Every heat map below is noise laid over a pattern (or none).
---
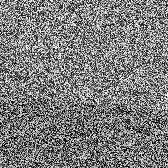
a sharp edge
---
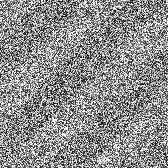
diagonal stripes
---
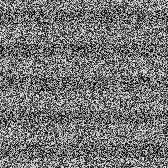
horizontal stripes
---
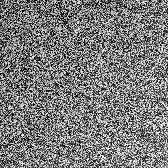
a smooth slope
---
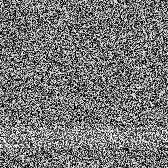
one horizontal stripe
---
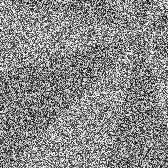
spokes from one point
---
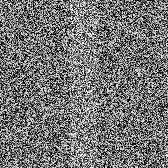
one vertical stripe
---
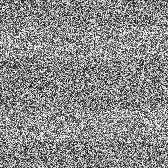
horizontal stripes
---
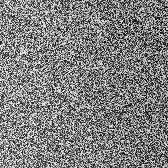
a smooth slope
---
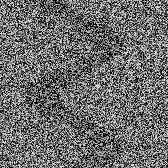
a wavy band
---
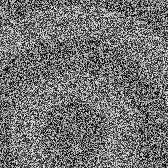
rings round one point
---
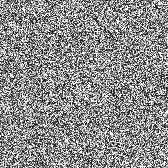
only noise
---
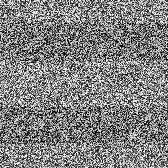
horizontal stripes
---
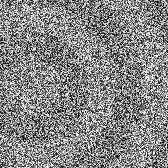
rings round one point
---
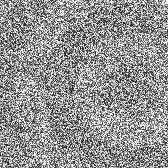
rings round one point
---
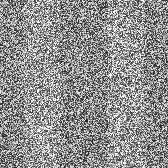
vertical stripes
